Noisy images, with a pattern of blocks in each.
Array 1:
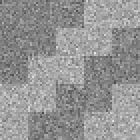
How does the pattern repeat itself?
mirrored about the diagonal from the top left
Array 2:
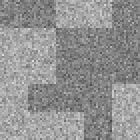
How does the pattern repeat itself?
no symmetry
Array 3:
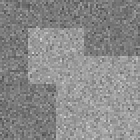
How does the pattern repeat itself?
mirrored about the diagonal from the top left
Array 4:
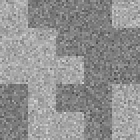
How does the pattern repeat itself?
no symmetry
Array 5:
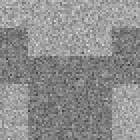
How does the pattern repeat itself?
left and right mirror each other
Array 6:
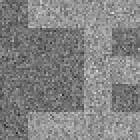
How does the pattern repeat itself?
top and bottom mirror each other
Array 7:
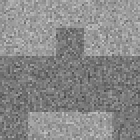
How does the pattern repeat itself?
left and right mirror each other
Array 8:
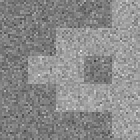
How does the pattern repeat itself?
top and bottom mirror each other
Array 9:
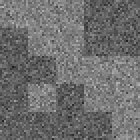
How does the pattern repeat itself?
mirrored about the diagonal from the bottom left
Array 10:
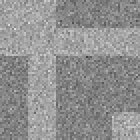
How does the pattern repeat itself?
mirrored about the diagonal from the top left
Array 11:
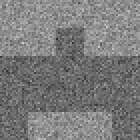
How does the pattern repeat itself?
left and right mirror each other
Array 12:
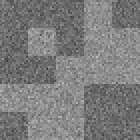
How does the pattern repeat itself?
mirrored about the diagonal from the top left
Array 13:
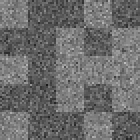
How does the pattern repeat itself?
top and bottom mirror each other
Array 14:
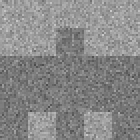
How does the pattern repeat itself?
left and right mirror each other
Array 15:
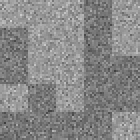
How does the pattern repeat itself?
no symmetry
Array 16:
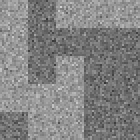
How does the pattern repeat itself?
no symmetry
